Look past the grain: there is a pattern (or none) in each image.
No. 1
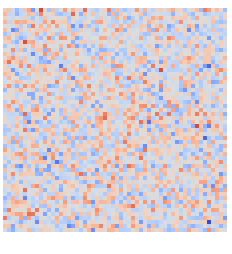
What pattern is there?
only noise
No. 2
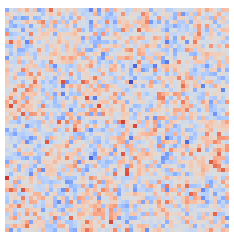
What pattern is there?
a checkerboard
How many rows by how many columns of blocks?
4 by 6
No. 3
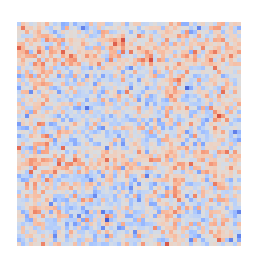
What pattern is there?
bands of rows crossing bands of columns
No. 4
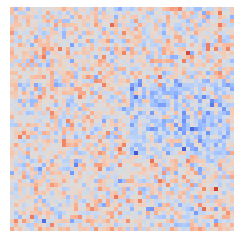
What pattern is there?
one block
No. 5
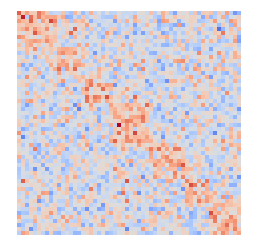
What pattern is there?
blocks along the diagonal
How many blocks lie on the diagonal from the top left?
7
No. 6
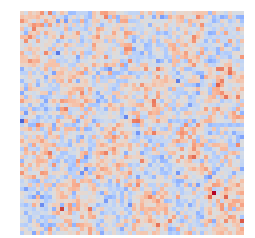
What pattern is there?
a checkerboard
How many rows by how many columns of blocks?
4 by 6
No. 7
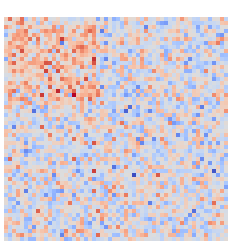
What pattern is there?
one block
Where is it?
top left
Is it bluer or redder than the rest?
redder
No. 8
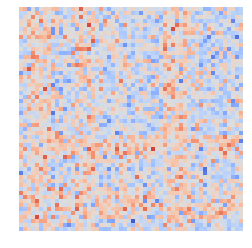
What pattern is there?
bands of rows crossing bands of columns
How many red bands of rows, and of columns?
2 and 3
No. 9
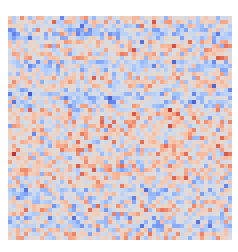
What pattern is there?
bands of rows
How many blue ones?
5
